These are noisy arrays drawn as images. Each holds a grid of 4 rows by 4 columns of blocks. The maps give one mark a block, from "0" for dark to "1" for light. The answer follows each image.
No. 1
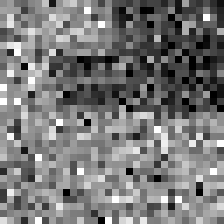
1100
1000
1111
1111
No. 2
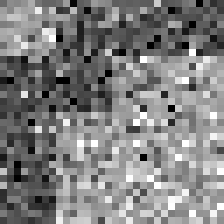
1000
0011
0111
0111
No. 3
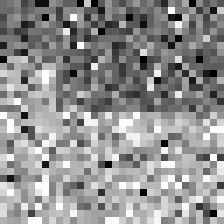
0000
1000
1111
1111
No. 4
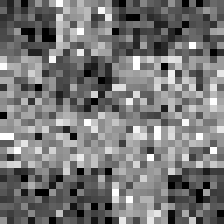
0100
1011
1111
0010
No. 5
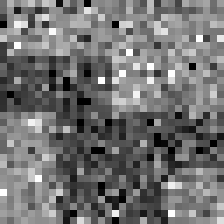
1111
0011
1000
1001
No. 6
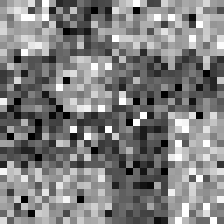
1011
0100
0001
1101
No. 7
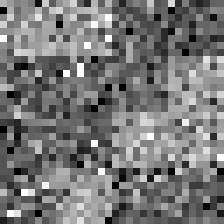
1100
0001
0011
0100
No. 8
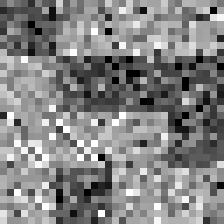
0111
1000
1110
1011
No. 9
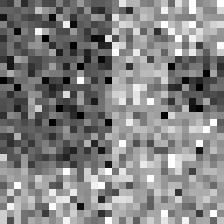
0011
0010
0011
1111
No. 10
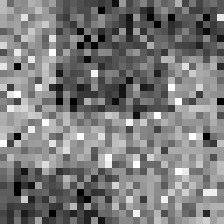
1000
1001
1111
0011
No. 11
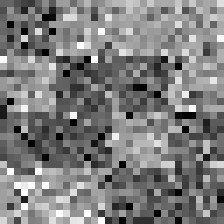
0111
1001
0010
1100
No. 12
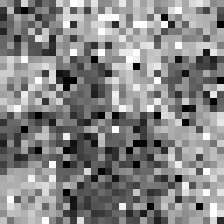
0111
1010
0001
1001
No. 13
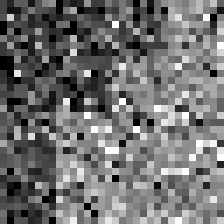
0001
0011
0111
0111
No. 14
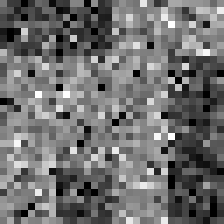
0011
1110
1110
1010
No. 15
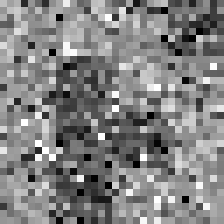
1110
1011
1001
1011
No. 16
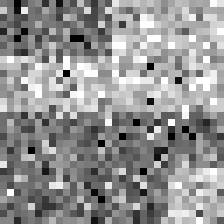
0011
1111
0000
0001
